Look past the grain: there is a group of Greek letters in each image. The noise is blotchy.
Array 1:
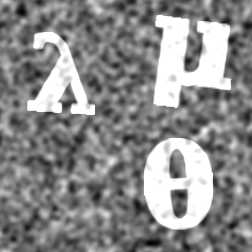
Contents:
top left: lambda; top right: mu; bottom right: theta
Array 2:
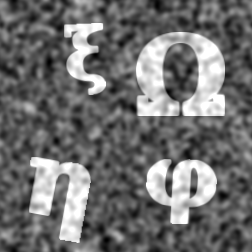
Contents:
top left: xi; top right: omega; bottom left: eta; bottom right: phi
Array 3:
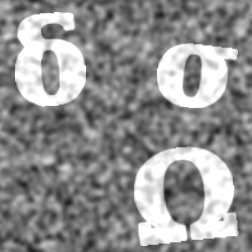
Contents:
top left: delta; top right: sigma; bottom right: omega
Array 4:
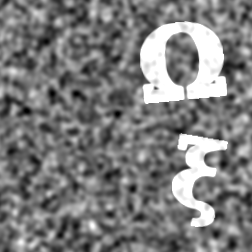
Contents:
top right: omega; bottom right: xi
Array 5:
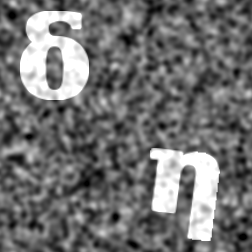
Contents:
top left: delta; bottom right: eta
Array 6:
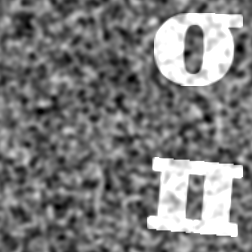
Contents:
top right: sigma; bottom right: pi
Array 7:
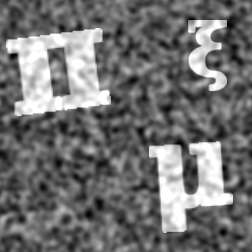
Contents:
top left: pi; top right: xi; bottom right: mu
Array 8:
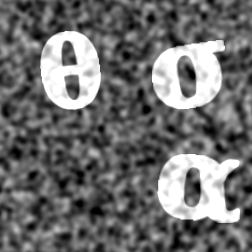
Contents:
top left: theta; top right: sigma; bottom right: alpha
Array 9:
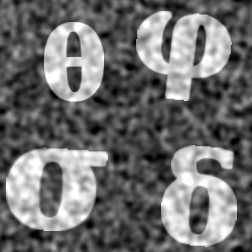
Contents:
top left: theta; top right: phi; bottom left: sigma; bottom right: delta
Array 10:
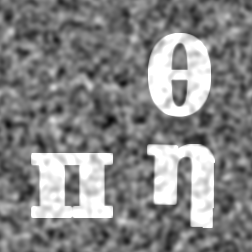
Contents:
top right: theta; bottom left: pi; bottom right: eta
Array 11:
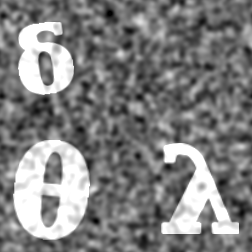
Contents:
top left: delta; bottom left: theta; bottom right: lambda
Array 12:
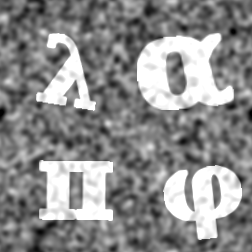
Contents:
top left: lambda; top right: alpha; bottom left: pi; bottom right: phi
